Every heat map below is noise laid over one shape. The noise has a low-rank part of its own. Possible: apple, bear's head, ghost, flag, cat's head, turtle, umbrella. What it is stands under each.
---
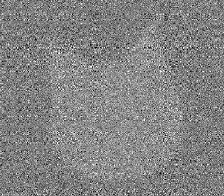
cat's head
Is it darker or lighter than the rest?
lighter
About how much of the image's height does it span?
nearly all
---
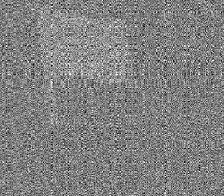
flag
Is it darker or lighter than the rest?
lighter
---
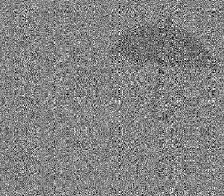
umbrella
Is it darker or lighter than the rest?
darker
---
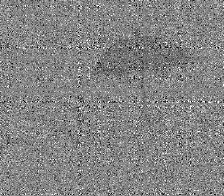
umbrella
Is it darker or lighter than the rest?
darker
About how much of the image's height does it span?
half
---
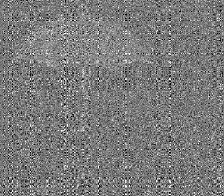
umbrella
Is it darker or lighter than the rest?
lighter
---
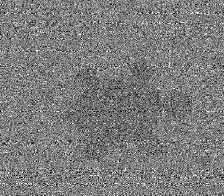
turtle
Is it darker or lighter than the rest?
darker
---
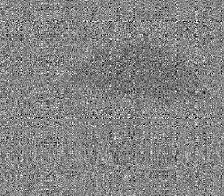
umbrella
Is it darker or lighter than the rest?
darker
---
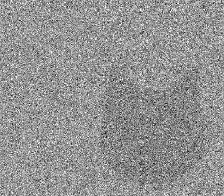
cat's head
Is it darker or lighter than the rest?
darker
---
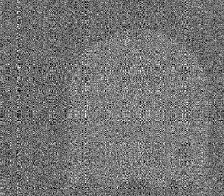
ghost
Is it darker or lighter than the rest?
lighter
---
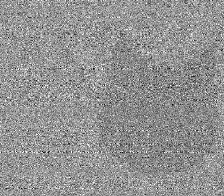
cat's head
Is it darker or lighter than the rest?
darker
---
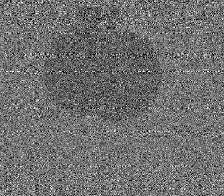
apple
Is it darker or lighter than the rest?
darker
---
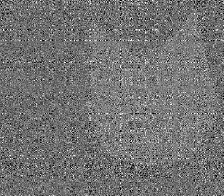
cat's head
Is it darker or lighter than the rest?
lighter
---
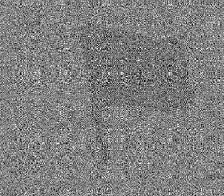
flag
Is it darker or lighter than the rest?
darker
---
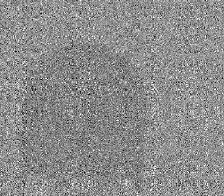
ghost
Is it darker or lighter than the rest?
darker
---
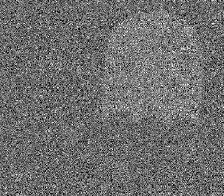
ghost
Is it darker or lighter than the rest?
lighter
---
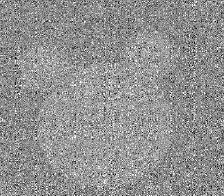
bear's head
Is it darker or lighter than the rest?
lighter
